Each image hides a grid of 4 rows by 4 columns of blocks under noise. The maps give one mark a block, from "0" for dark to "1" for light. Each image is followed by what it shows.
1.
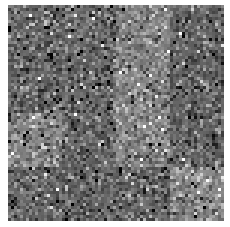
0 0 1 0
0 0 1 0
1 0 1 0
0 0 0 1
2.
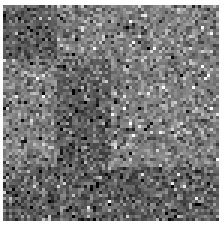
0 1 1 1
1 0 1 1
1 0 1 1
0 0 0 0
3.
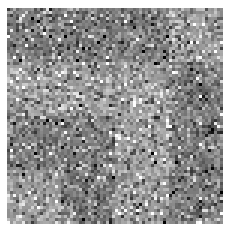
0 0 0 1
1 1 1 0
0 0 1 0
1 0 1 0
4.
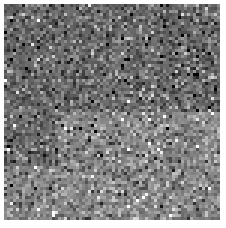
0 0 0 0
0 0 0 0
0 1 1 1
1 1 1 1
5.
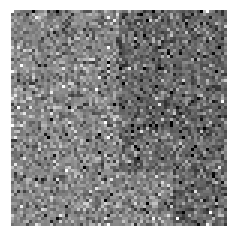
1 1 0 0
1 1 0 0
1 1 0 0
1 1 1 0
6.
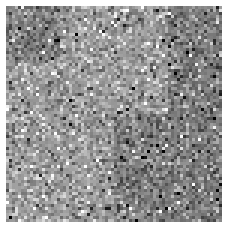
0 1 1 0
1 1 1 0
1 1 0 0
1 1 0 0
